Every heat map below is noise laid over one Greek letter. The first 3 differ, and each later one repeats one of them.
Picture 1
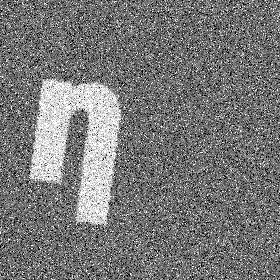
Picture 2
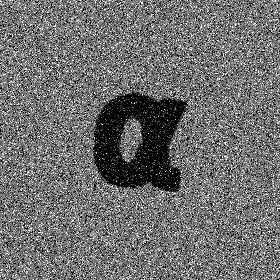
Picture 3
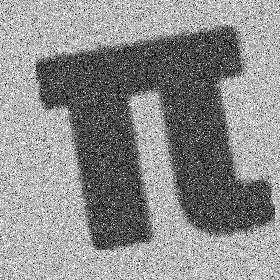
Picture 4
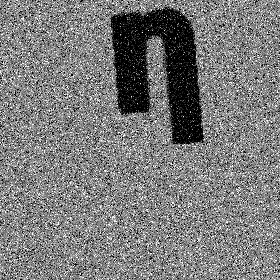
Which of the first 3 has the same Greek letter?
1
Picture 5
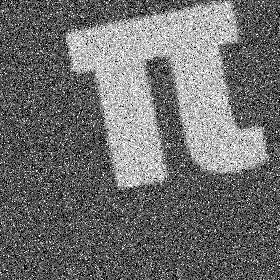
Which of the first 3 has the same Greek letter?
3
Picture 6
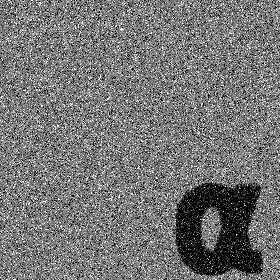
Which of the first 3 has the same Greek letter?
2
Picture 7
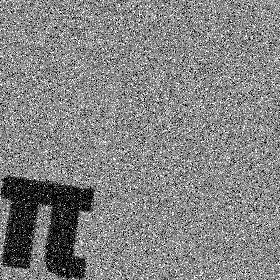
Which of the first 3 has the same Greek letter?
3
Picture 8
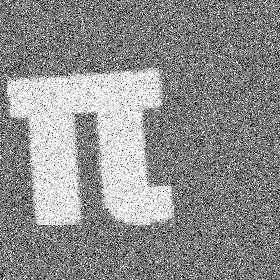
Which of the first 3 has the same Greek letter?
3
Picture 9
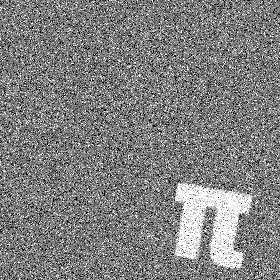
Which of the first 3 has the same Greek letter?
3
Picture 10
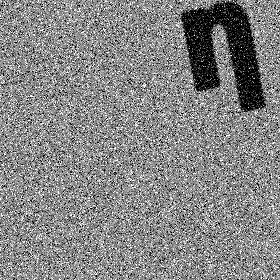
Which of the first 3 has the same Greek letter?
1
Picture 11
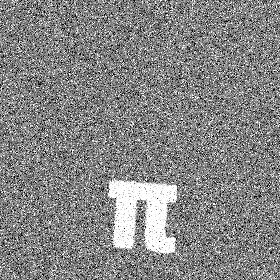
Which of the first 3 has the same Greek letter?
3
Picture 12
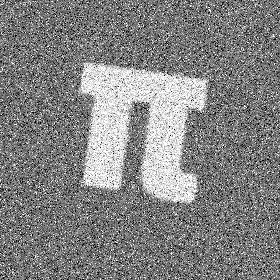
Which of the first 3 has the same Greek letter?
3
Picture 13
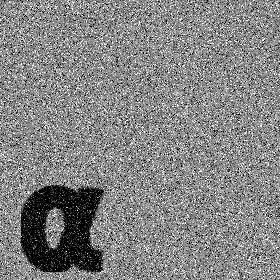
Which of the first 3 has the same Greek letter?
2
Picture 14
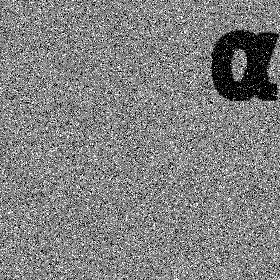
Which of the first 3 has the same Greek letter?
2
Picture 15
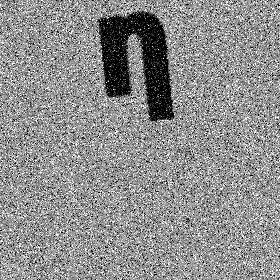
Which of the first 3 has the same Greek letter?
1
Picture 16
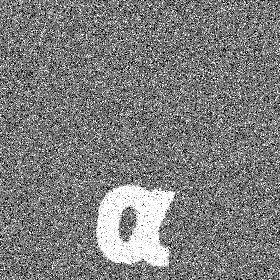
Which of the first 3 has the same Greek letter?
2
